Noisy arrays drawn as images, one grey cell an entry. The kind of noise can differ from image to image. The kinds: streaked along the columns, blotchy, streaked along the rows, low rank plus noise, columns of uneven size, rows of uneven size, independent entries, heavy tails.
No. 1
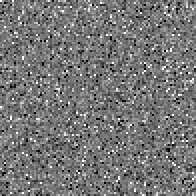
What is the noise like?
heavy tails
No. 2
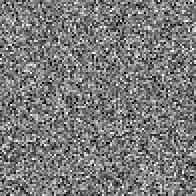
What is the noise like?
independent entries
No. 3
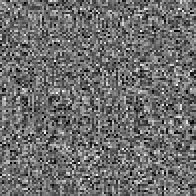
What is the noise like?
low rank plus noise
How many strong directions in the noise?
five to eight
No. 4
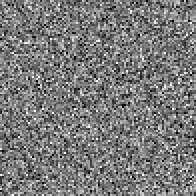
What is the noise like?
independent entries
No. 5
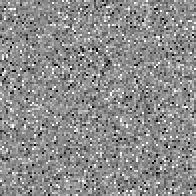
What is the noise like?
heavy tails
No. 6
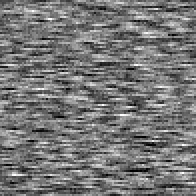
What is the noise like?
streaked along the rows
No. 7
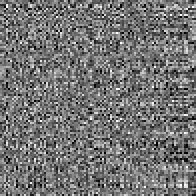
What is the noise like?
low rank plus noise
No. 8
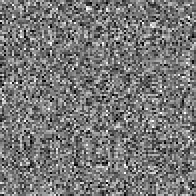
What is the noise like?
low rank plus noise
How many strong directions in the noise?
five to eight
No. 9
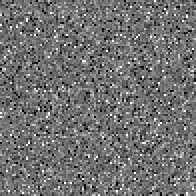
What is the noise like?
heavy tails
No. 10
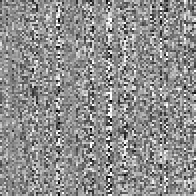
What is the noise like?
columns of uneven size
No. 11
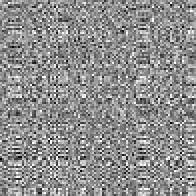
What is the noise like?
low rank plus noise
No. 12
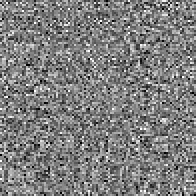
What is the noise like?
low rank plus noise
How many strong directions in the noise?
five to eight
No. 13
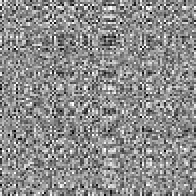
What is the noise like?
low rank plus noise
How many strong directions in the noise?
one
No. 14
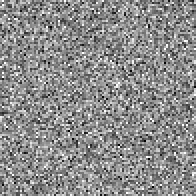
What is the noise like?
independent entries
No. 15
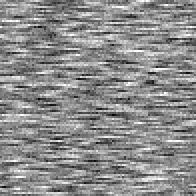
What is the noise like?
streaked along the rows
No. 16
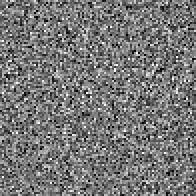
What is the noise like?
independent entries
